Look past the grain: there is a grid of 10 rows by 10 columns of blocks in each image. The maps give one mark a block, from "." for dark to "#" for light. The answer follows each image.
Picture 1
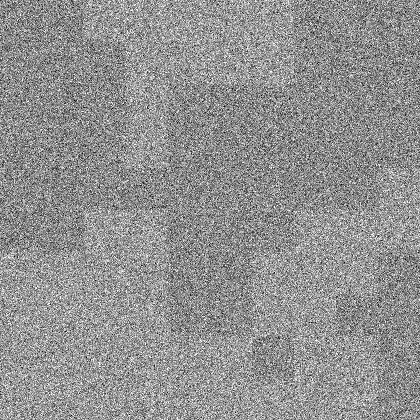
. . # # # # # . . .
. . . # # # # . . .
. . . # . . . . . .
. . . # . . . . . .
. . . . . . . . . #
. . # # . . . # # #
# # # # . . # # # .
# # # # . . # # . .
# # # # # # . # # .
# # # # # # # # # .
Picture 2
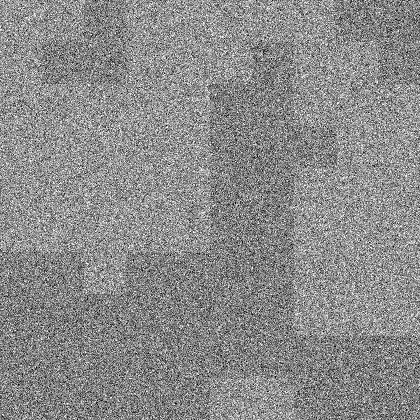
# # . # # # # # . .
# . . # # # . # # .
# # # # # . . # # #
# # # # # . . . # #
# # # # # . . # # #
# # # # # . . # # #
. . # . . . . # # #
. . . . . . . # # #
. . . . . . . . . .
. . . . . # # . . .
